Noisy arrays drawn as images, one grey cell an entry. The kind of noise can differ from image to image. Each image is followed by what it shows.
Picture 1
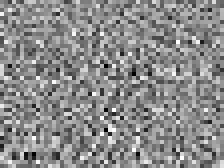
low rank plus noise
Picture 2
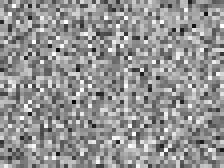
independent entries
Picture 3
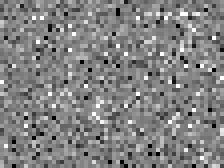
heavy tails
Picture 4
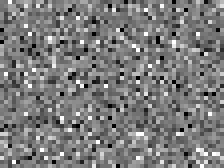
heavy tails
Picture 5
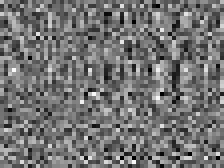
low rank plus noise
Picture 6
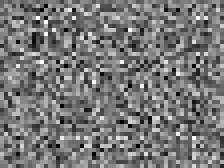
low rank plus noise
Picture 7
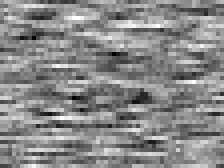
streaked along the rows
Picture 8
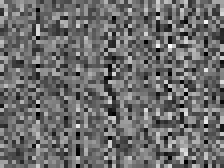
columns of uneven size
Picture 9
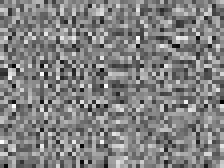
low rank plus noise
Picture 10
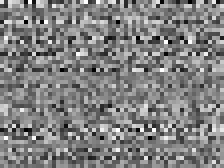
rows of uneven size
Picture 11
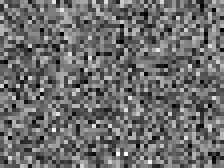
independent entries
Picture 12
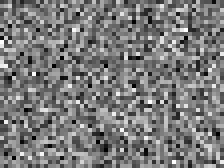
independent entries
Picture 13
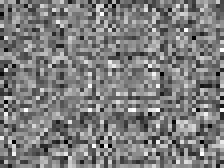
low rank plus noise
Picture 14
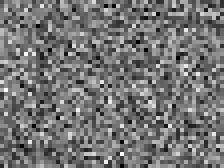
independent entries
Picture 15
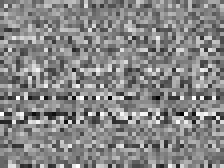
rows of uneven size
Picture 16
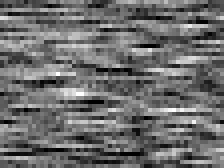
streaked along the rows
